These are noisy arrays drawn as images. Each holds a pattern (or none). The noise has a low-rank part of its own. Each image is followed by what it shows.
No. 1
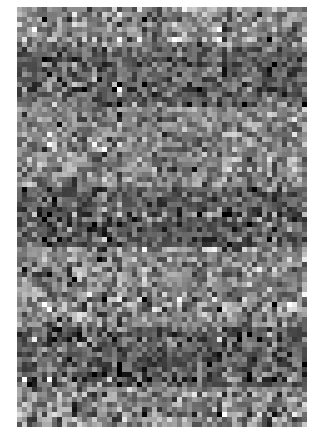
horizontal stripes
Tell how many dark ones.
3
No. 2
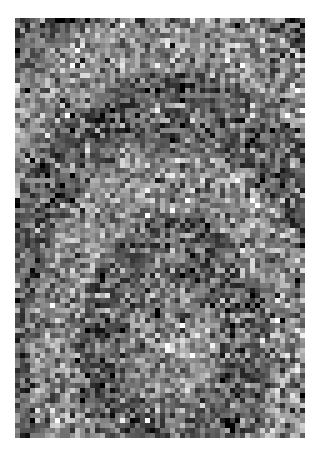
rings round one point
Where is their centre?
bottom middle
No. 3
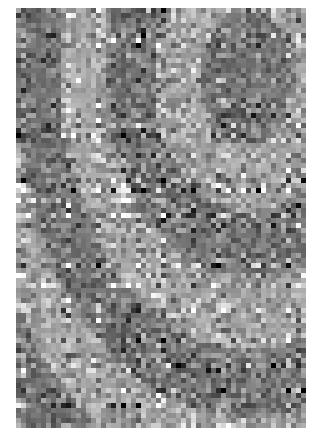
rings round one point
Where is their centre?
top right
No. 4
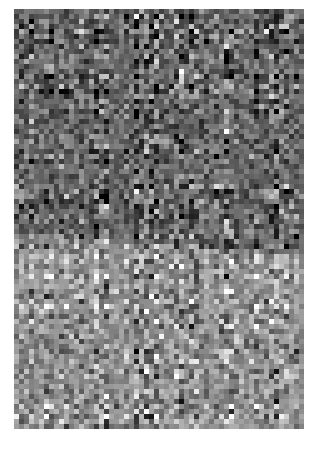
a sharp edge
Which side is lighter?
bottom
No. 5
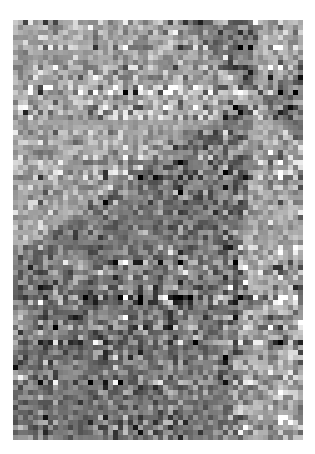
spokes from one point
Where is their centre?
top right
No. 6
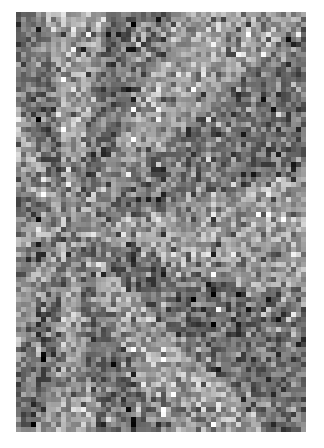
spokes from one point
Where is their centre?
middle left
